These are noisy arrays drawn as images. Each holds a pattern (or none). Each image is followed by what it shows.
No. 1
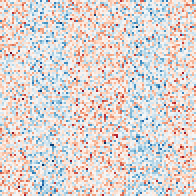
vertical stripes
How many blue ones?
2
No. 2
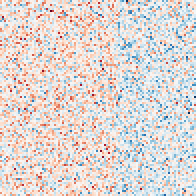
a sharp edge
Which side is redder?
left
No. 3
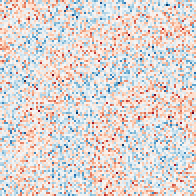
rings round one point
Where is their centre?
bottom right
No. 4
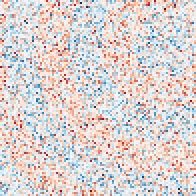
rings round one point
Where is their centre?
top right
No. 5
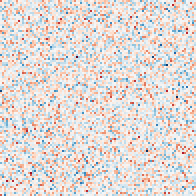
only noise
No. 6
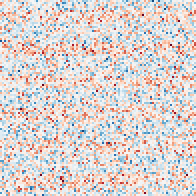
horizontal stripes
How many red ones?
6
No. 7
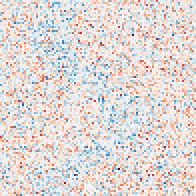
a wavy band
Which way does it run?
top to bottom
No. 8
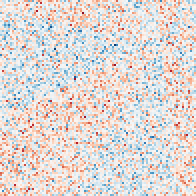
spokes from one point
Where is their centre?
top right
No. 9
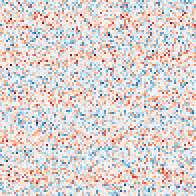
horizontal stripes
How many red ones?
5
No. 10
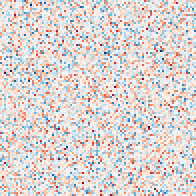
only noise
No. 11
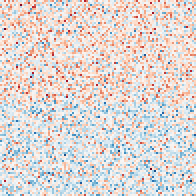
a sharp edge
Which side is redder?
top
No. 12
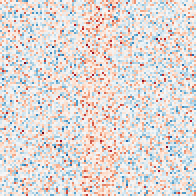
one vertical stripe
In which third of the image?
middle
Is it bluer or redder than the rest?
redder
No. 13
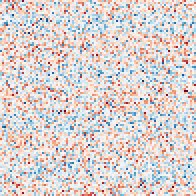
horizontal stripes
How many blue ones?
4
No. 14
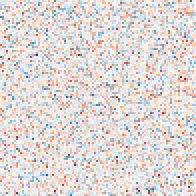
only noise
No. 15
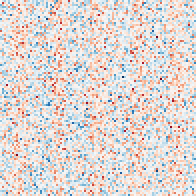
vertical stripes
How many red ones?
5
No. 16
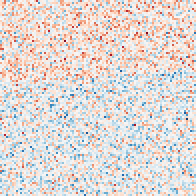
a sharp edge
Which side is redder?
top
